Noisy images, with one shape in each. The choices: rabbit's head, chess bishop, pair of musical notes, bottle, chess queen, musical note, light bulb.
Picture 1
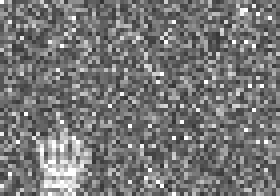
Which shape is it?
chess queen
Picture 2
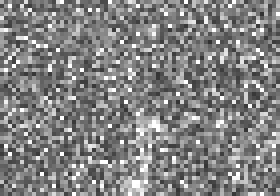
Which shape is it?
musical note
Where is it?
bottom middle
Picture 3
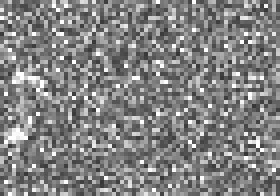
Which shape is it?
musical note
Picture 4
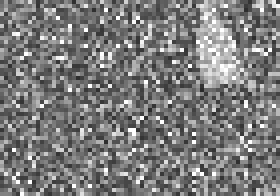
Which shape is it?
bottle
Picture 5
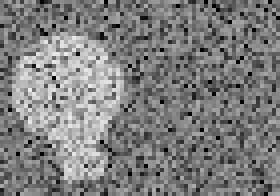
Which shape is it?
light bulb
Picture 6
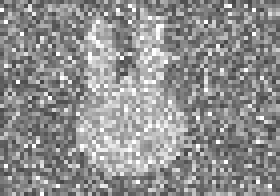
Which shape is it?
rabbit's head
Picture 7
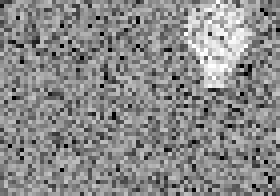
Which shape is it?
light bulb
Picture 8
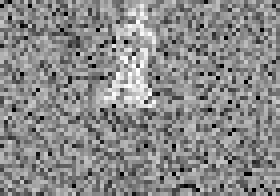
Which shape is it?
chess bishop
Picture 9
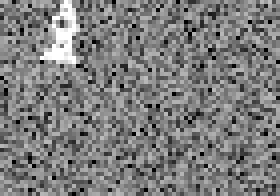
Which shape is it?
chess bishop
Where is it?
top left
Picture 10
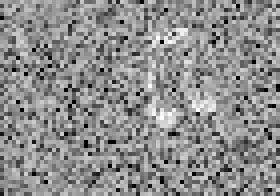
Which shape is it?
pair of musical notes
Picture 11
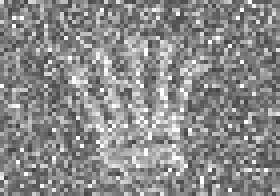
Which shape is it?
chess queen
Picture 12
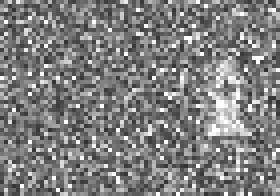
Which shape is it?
chess bishop
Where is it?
middle right
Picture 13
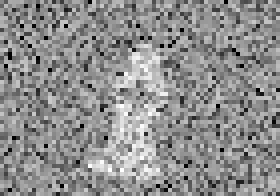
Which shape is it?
chess bishop
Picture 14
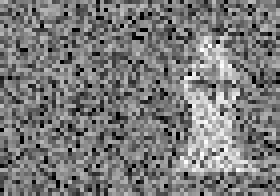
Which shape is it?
chess bishop
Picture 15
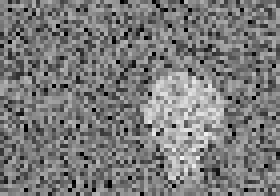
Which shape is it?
light bulb
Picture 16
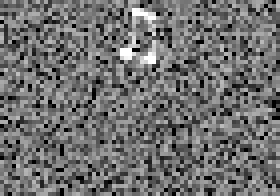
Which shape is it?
pair of musical notes
